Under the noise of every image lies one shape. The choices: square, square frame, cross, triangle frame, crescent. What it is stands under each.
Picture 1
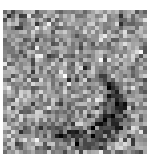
crescent
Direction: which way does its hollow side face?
up and left
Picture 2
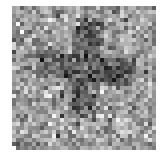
cross
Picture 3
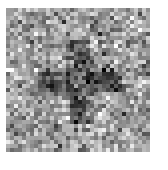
cross
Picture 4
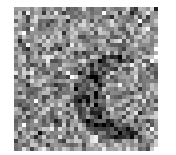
crescent
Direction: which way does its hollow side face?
right
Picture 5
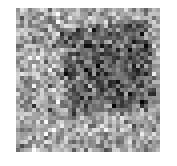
square
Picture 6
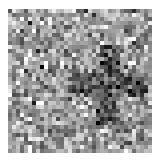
cross
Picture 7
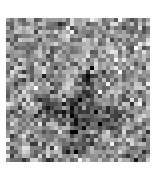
cross
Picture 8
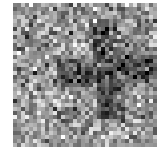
cross
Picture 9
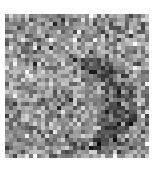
crescent
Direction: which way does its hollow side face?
left
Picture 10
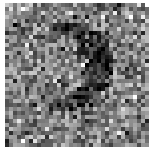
crescent
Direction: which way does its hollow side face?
left
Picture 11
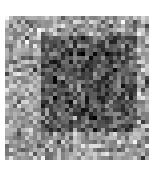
square
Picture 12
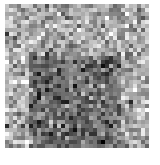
square
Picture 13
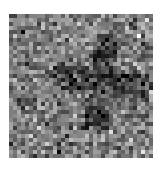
cross
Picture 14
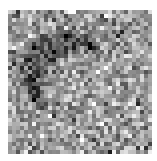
crescent
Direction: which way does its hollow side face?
down and right
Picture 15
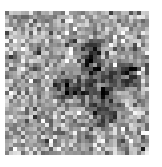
cross
